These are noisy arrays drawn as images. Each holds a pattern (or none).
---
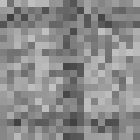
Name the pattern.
bands of rows crossing bands of columns
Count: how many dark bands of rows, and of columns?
2 and 1
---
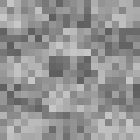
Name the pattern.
a checkerboard
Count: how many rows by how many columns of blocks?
5 by 3
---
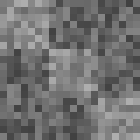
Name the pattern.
blocks along the diagonal
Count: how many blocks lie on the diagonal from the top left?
3
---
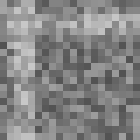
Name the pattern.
bands of rows crossing bands of columns
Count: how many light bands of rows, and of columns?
1 and 1
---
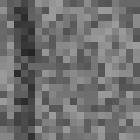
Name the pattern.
one band of columns
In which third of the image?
left
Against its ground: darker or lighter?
darker
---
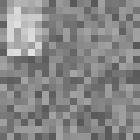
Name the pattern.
one block
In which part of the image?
top left
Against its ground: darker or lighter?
lighter
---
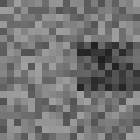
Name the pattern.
one block
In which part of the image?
middle right
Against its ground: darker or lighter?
darker
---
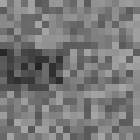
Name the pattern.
one block
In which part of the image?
middle left
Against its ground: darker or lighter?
darker
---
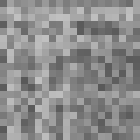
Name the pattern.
bands of rows crossing bands of columns
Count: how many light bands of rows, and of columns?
3 and 3
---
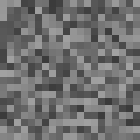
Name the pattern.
only noise
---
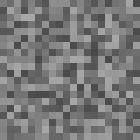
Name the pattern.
only noise
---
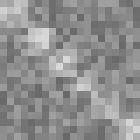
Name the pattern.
blocks along the diagonal
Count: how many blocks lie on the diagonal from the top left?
6
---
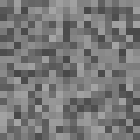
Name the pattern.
only noise
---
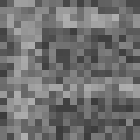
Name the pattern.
bands of rows crossing bands of columns
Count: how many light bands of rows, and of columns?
2 and 1
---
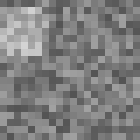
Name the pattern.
one block
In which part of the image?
top left
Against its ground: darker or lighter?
lighter
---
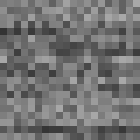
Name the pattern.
bands of rows
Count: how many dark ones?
5
